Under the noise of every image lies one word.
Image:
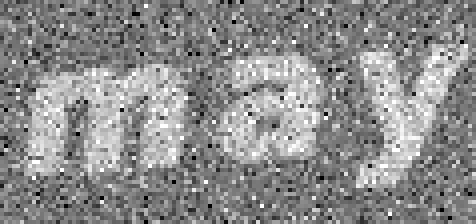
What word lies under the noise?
may
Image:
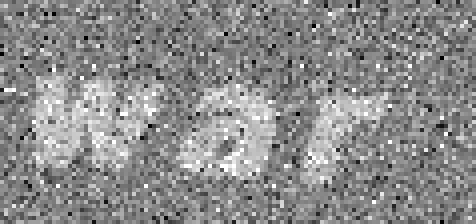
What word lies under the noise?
war
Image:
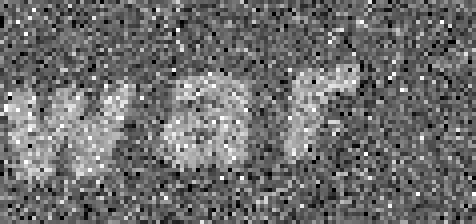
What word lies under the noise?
war
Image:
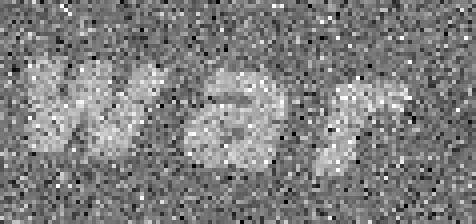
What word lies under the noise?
war
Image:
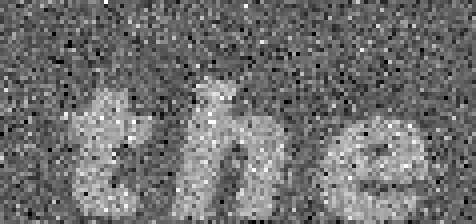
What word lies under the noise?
the
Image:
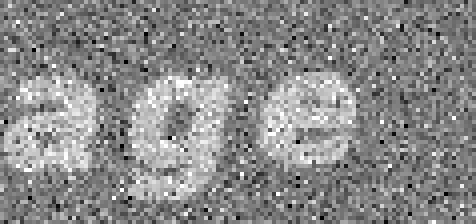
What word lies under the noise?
age
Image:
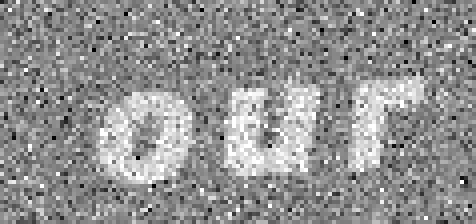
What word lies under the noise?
our
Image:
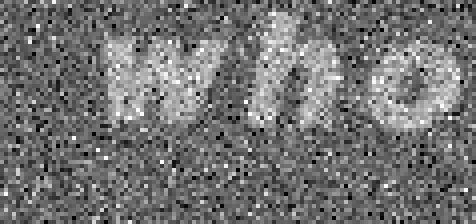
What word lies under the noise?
who
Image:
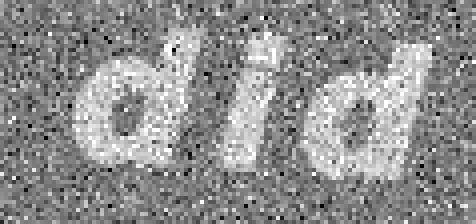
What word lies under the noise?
did
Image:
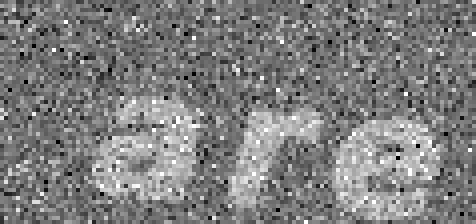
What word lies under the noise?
are
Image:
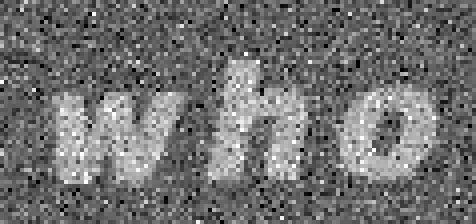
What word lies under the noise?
who
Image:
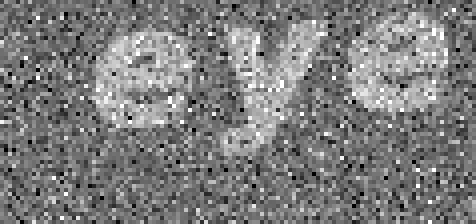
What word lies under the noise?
eye
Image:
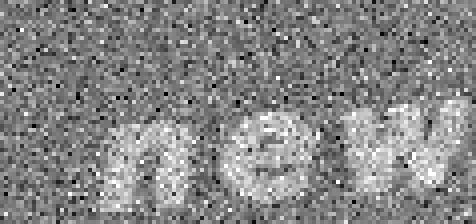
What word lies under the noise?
new
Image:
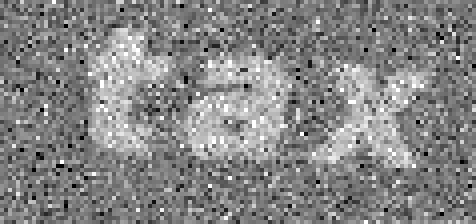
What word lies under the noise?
tax
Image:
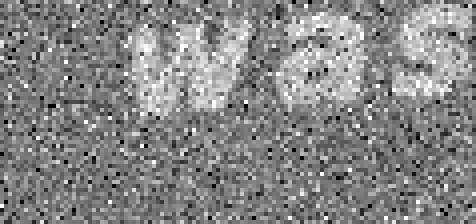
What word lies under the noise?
was
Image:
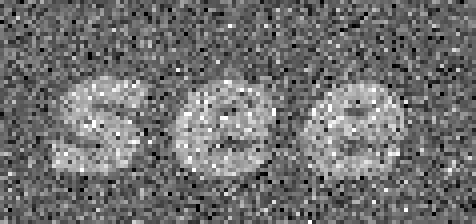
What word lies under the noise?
see
